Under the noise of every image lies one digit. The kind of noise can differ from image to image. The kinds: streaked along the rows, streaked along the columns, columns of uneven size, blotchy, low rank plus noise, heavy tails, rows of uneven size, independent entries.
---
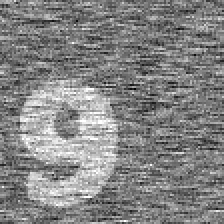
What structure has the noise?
streaked along the rows
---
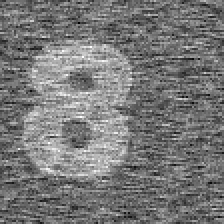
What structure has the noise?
streaked along the rows
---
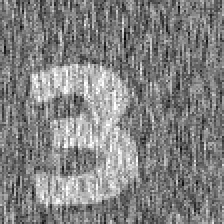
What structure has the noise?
streaked along the columns
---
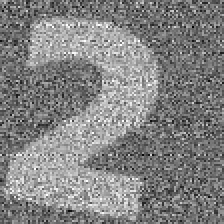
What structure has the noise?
rows of uneven size
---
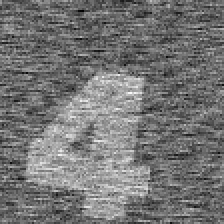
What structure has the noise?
streaked along the rows
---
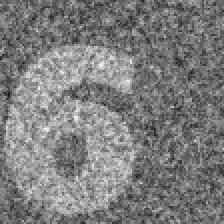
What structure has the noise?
blotchy
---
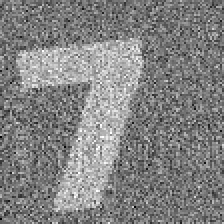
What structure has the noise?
low rank plus noise
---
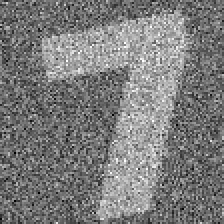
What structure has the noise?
low rank plus noise
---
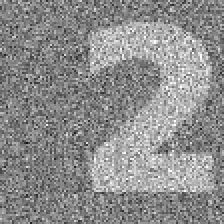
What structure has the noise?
low rank plus noise
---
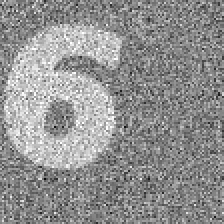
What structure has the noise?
low rank plus noise
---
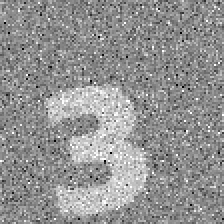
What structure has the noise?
heavy tails
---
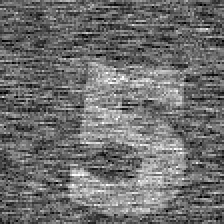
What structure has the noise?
streaked along the rows
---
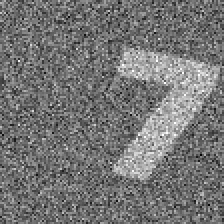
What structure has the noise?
independent entries
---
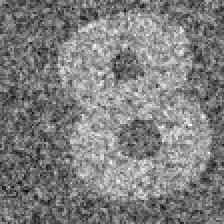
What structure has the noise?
blotchy
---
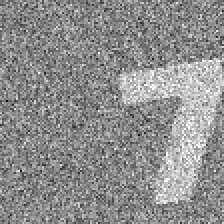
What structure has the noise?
independent entries
